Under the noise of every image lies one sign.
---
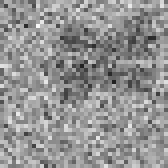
not-equal sign
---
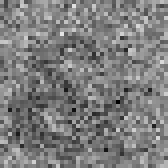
ampersand
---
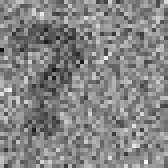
question mark
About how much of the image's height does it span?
two thirds
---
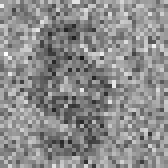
section sign
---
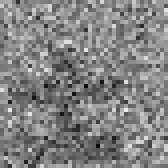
plus-minus sign
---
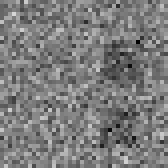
colon
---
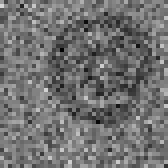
at sign
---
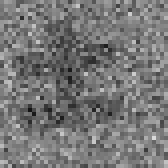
plus-minus sign
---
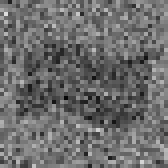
approximately sign
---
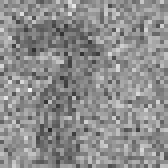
question mark
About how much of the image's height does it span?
nearly all
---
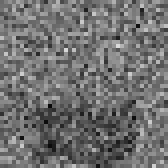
approximately sign
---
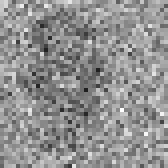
section sign
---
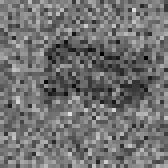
approximately sign
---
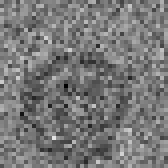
at sign
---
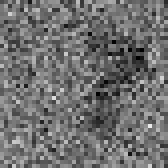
question mark
